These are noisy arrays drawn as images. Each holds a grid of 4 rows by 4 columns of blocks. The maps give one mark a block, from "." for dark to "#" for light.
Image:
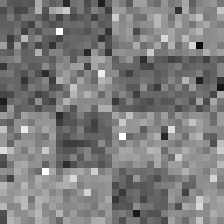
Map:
..##
.#..
#.##
##.#
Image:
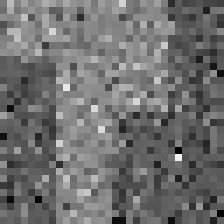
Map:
###.
.##.
.#..
.#..
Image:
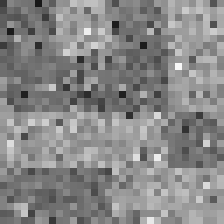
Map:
.#.#
...#
###.
..##
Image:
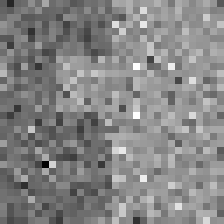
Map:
..##
.###
..##
..##
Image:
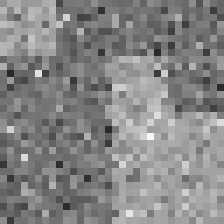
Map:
#...
..#.
..##
..##
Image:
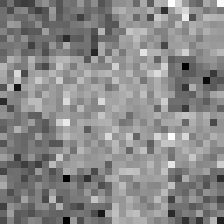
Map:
..##
###.
.###
..#.
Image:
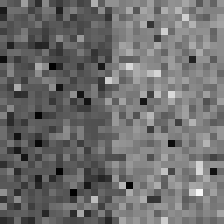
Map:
..##
..##
..##
..##
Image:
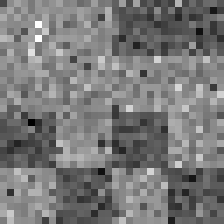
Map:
##..
####
.#.#
#.#.
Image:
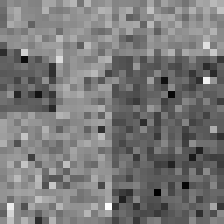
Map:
####
.#..
##..
##..
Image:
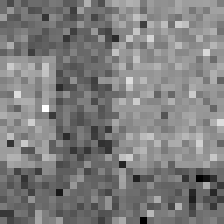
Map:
..##
#.##
#.##
....
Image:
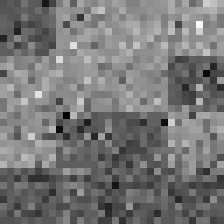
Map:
.###
###.
#..#
....
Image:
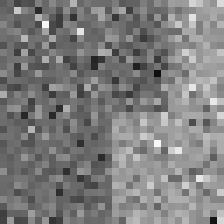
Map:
...#
...#
..##
..##
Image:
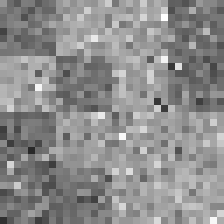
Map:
.##.
#.#.
.###
..##
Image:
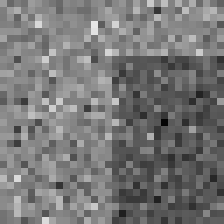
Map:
####
##..
##..
##..
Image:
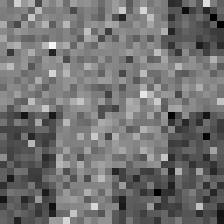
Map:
###.
####
.##.
.#..
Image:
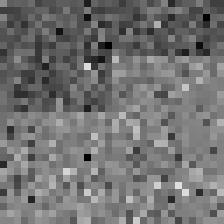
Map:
....
..##
####
####
